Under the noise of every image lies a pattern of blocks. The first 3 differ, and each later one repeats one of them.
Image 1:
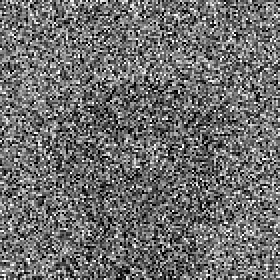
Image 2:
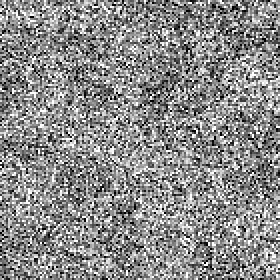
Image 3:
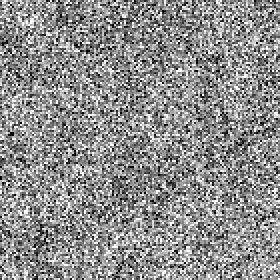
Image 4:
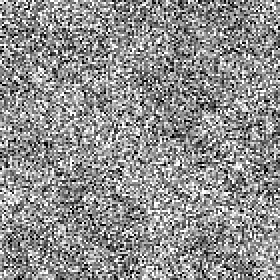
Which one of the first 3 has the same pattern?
2
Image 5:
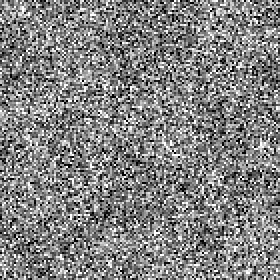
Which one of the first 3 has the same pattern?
3
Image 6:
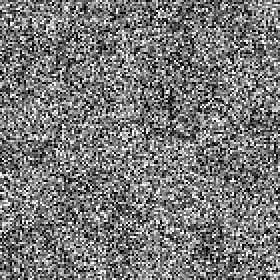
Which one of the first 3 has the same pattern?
2
